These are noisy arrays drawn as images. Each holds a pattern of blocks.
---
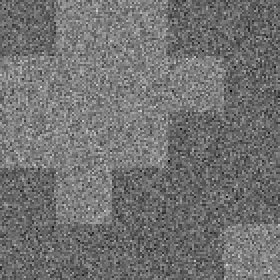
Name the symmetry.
mirrored about the diagonal from the top left
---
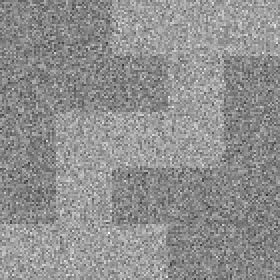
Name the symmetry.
the same after a half turn
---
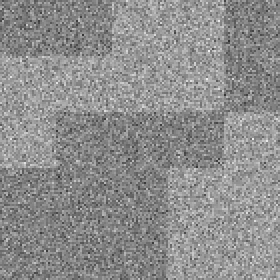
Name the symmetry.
no symmetry
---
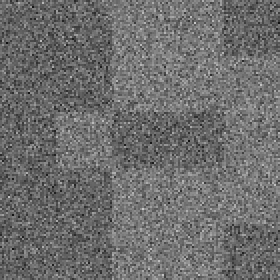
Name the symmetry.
top and bottom mirror each other
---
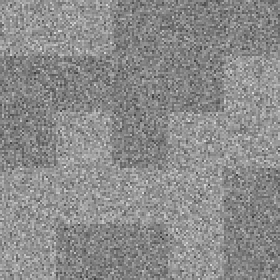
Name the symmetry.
no symmetry
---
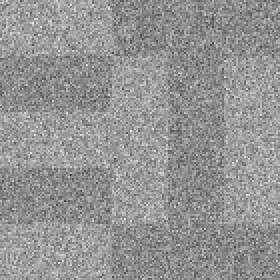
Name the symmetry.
top and bottom mirror each other
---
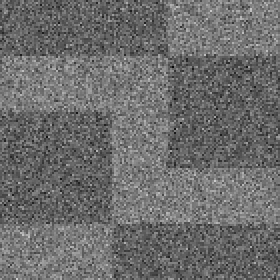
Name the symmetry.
the same after a half turn
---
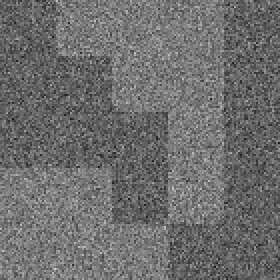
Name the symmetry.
no symmetry
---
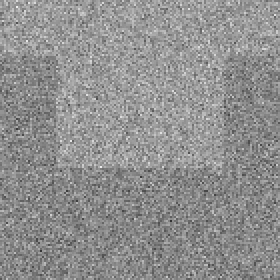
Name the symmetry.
left and right mirror each other
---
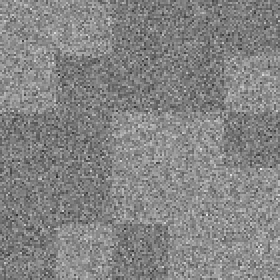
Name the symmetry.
mirrored about the diagonal from the top left
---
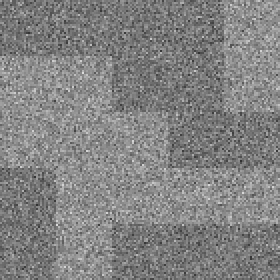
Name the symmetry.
no symmetry
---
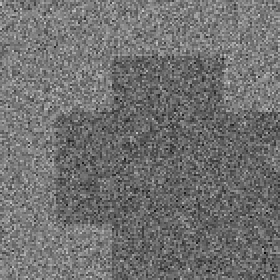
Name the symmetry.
mirrored about the diagonal from the top left
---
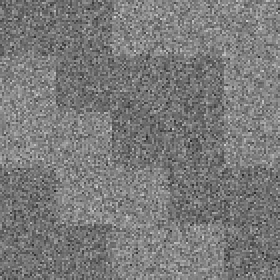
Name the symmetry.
mirrored about the diagonal from the bottom left
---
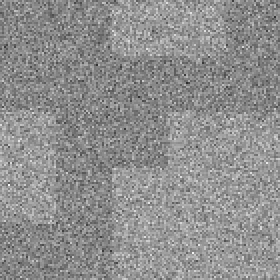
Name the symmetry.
mirrored about the diagonal from the top left
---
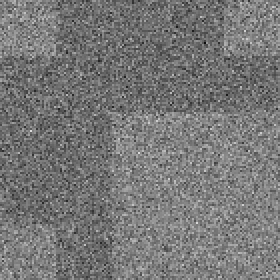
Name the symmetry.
mirrored about the diagonal from the top left
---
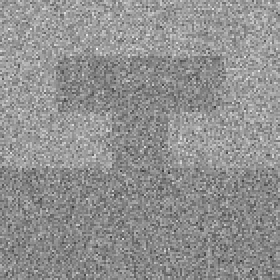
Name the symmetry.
left and right mirror each other
